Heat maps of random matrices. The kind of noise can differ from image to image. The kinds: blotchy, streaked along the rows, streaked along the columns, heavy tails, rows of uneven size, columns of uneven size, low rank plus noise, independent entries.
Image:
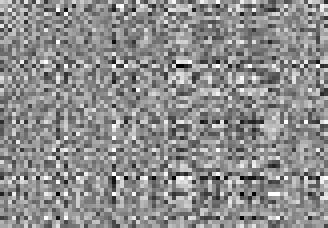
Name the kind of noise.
low rank plus noise
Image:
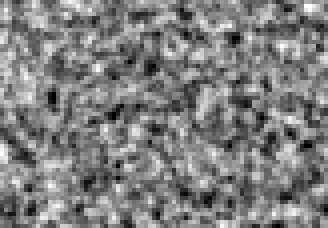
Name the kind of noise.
blotchy
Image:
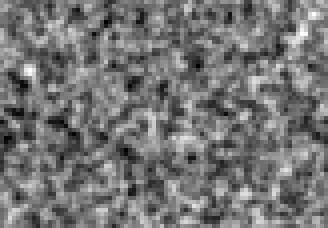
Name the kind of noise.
blotchy
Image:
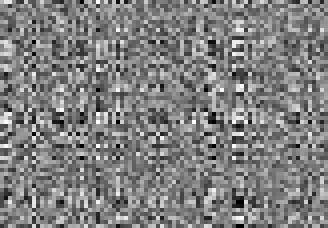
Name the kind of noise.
low rank plus noise
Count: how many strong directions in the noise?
two
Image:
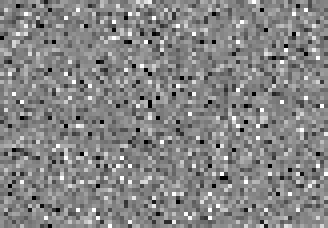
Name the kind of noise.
heavy tails
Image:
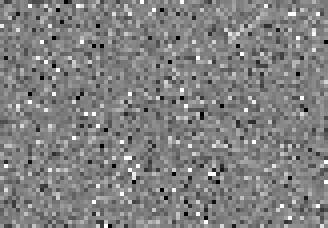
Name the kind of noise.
heavy tails
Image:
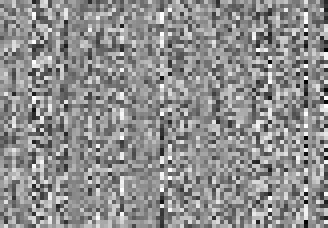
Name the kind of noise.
columns of uneven size
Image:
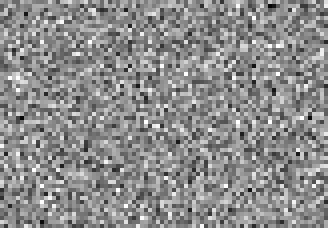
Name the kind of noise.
independent entries
